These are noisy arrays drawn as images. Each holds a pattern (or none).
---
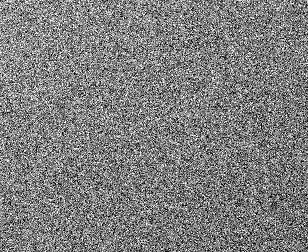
a smooth slope
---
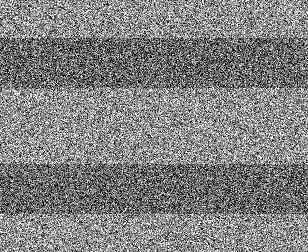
horizontal stripes
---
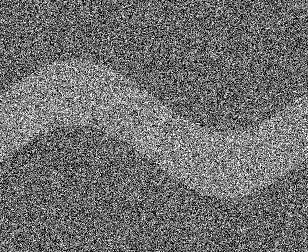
a wavy band
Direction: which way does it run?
left to right
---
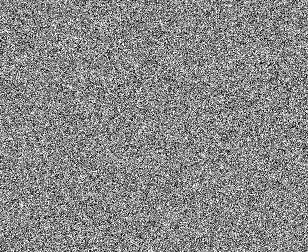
only noise
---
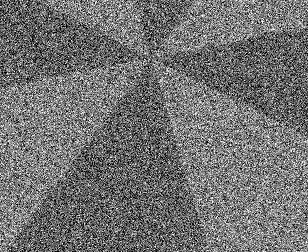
spokes from one point
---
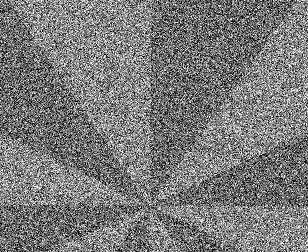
spokes from one point
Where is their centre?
bottom middle
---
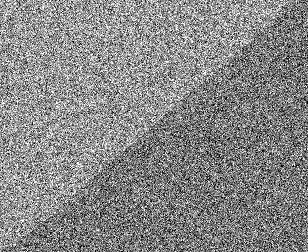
a sharp edge
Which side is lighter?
top left
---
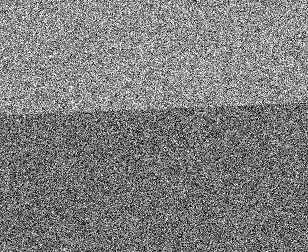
a sharp edge
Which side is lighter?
top
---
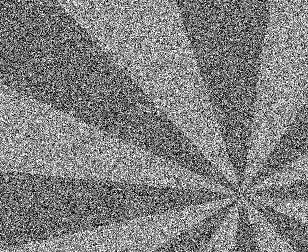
spokes from one point
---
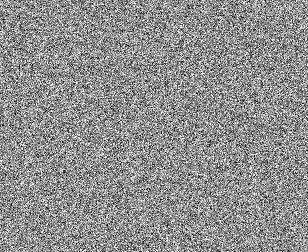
only noise
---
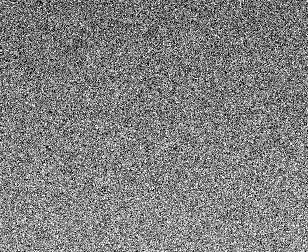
a smooth slope
